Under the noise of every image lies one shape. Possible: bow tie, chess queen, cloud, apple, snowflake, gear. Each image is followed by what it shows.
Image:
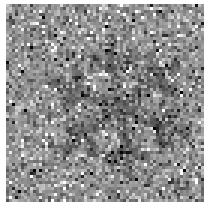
snowflake
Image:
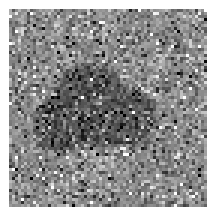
cloud
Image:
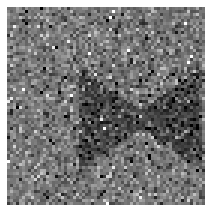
bow tie
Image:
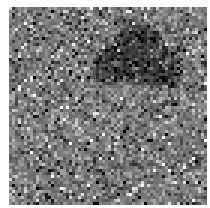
cloud
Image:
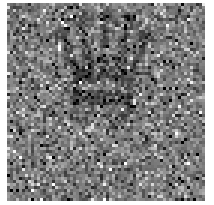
chess queen
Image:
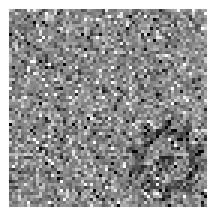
gear
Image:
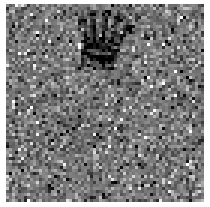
chess queen
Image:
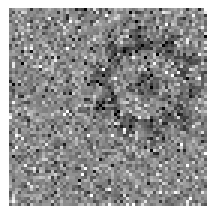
gear
